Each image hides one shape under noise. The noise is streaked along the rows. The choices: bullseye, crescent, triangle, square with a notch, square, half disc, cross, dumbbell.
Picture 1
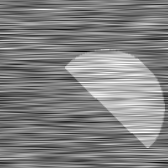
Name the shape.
half disc
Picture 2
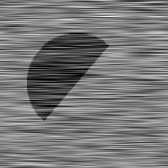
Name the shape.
half disc
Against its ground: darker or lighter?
darker
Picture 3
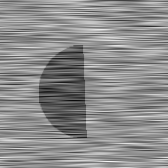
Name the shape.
half disc
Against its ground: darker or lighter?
darker
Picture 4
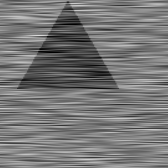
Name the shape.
triangle
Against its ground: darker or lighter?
darker
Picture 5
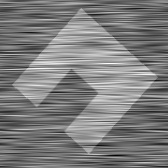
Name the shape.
square with a notch
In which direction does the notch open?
down and left
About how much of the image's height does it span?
nearly all
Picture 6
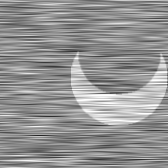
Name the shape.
crescent
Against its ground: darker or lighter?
lighter
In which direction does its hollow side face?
up
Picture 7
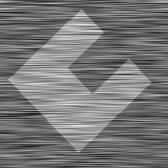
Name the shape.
square with a notch
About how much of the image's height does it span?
nearly all
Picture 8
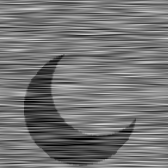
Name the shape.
crescent
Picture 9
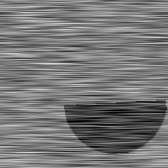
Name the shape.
half disc
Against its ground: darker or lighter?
darker
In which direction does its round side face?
down
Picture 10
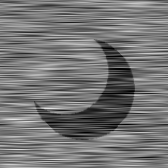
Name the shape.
crescent
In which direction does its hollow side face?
up and left
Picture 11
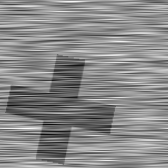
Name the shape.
cross
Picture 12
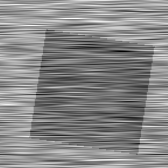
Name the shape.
square
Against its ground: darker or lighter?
darker
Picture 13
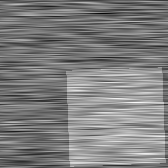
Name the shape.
square
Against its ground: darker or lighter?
lighter
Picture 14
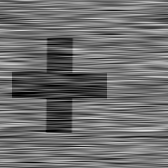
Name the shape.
cross
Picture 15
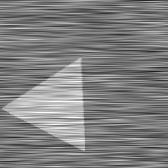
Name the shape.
triangle
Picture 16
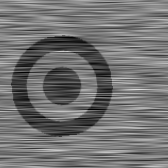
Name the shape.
bullseye
